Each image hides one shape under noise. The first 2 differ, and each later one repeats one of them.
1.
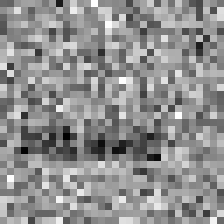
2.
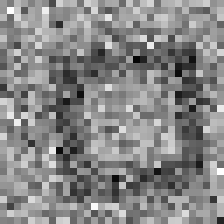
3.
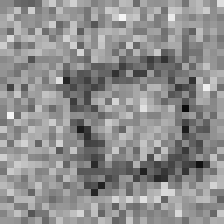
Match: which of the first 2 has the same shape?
2
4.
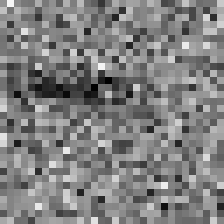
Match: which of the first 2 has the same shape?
1
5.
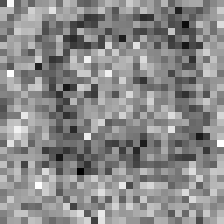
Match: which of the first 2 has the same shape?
2
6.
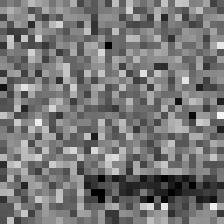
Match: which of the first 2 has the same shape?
1
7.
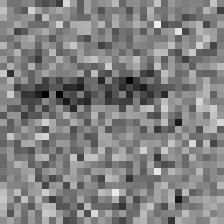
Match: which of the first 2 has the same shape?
1
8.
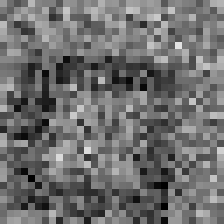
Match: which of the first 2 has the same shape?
2
